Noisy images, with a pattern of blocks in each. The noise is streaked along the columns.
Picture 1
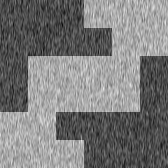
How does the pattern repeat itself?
the same after a half turn
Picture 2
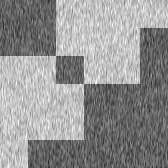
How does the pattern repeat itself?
mirrored about the diagonal from the top left
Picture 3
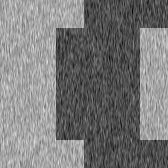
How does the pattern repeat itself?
top and bottom mirror each other
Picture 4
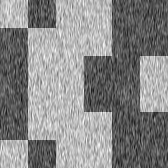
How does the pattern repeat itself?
top and bottom mirror each other
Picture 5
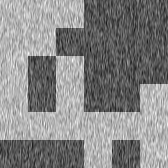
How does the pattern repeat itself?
no symmetry
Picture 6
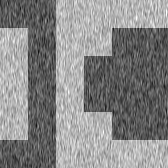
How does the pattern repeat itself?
top and bottom mirror each other
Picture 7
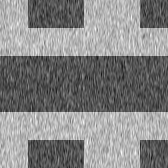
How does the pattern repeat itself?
top and bottom mirror each other
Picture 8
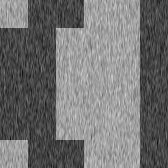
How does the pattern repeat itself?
top and bottom mirror each other
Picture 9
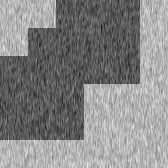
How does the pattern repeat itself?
mirrored about the diagonal from the top left
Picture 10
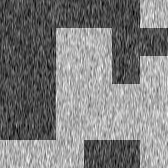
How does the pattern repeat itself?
no symmetry
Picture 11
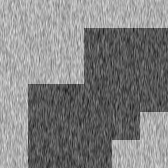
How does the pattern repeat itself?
mirrored about the diagonal from the top left
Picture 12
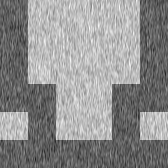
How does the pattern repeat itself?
left and right mirror each other
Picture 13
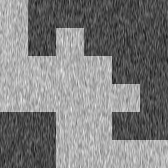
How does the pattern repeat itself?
mirrored about the diagonal from the bottom left
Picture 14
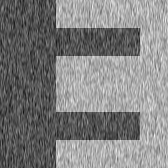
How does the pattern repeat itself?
top and bottom mirror each other
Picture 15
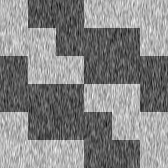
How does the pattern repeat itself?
the same after a half turn
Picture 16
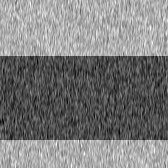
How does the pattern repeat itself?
left and right mirror each other
